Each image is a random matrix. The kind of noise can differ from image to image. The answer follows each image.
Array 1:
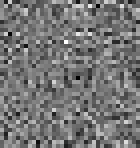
low rank plus noise
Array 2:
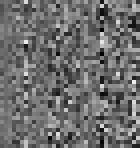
columns of uneven size
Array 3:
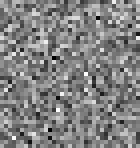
independent entries
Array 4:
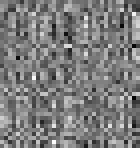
low rank plus noise
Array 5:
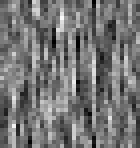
streaked along the columns
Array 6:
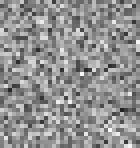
independent entries
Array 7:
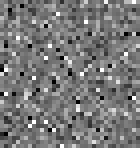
heavy tails
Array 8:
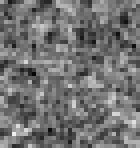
blotchy
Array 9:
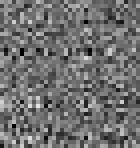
low rank plus noise
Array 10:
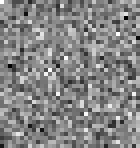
independent entries
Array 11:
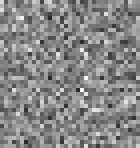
low rank plus noise
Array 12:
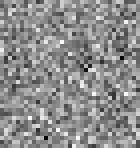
independent entries
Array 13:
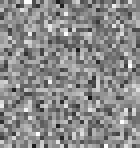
independent entries
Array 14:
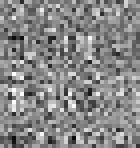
low rank plus noise
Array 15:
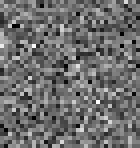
independent entries
